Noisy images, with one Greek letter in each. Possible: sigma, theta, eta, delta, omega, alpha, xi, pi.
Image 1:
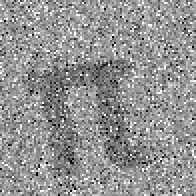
pi
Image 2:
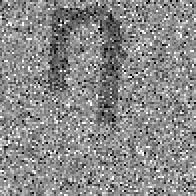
eta
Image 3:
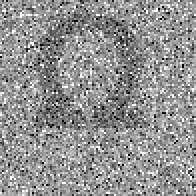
omega
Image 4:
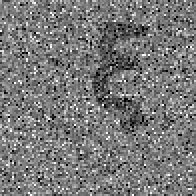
xi
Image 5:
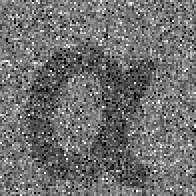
alpha
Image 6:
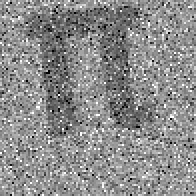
pi
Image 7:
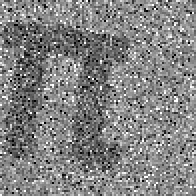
pi
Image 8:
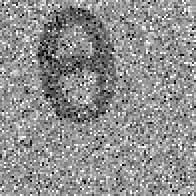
theta
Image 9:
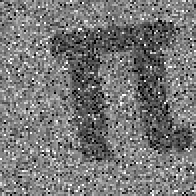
pi
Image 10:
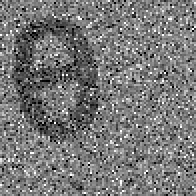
theta
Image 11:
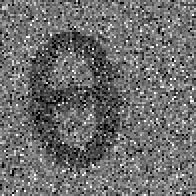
theta
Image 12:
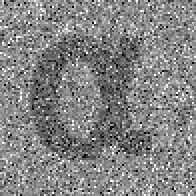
alpha
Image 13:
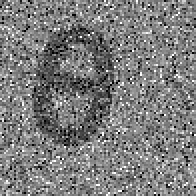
theta
